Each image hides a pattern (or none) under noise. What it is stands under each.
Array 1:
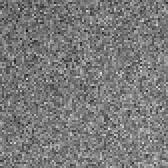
a smooth slope
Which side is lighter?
bottom right
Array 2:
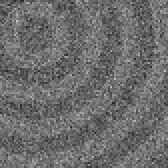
rings round one point
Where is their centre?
top left
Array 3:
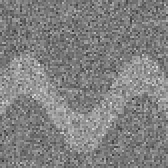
a wavy band
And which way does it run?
left to right
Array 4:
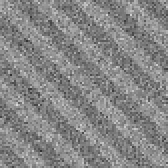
diagonal stripes
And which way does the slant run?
top left to bottom right
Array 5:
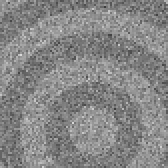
rings round one point
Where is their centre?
bottom middle
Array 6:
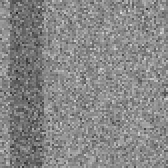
one vertical stripe
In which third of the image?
left
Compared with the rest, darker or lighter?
darker
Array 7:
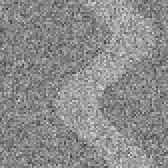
a wavy band
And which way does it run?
top to bottom
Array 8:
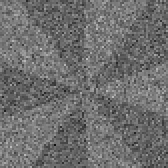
spokes from one point
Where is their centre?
centre
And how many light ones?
5
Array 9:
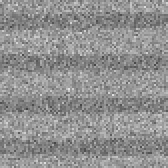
horizontal stripes
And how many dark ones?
4
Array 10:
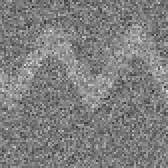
a wavy band
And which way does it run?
left to right
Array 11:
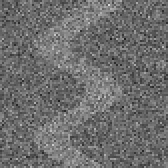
a wavy band
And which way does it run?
top to bottom
